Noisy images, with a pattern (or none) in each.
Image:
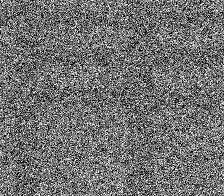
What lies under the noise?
bands of rows crossing bands of columns
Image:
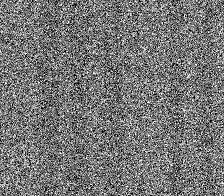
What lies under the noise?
bands of columns
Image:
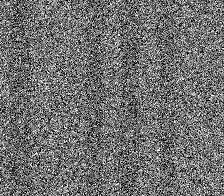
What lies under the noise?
bands of columns
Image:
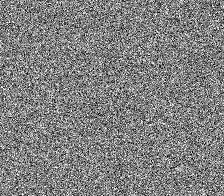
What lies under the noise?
only noise
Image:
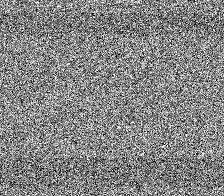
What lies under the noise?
bands of rows
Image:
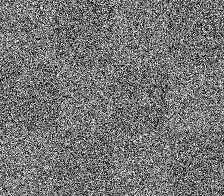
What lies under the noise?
a checkerboard
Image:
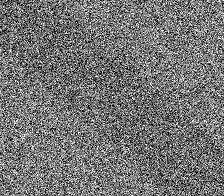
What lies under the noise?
a diagonal band
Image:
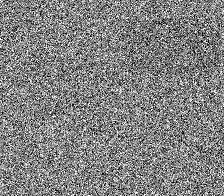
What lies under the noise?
one block
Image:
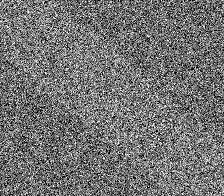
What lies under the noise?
a diagonal band
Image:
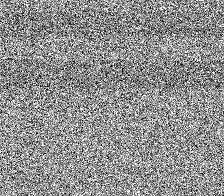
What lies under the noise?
bands of rows
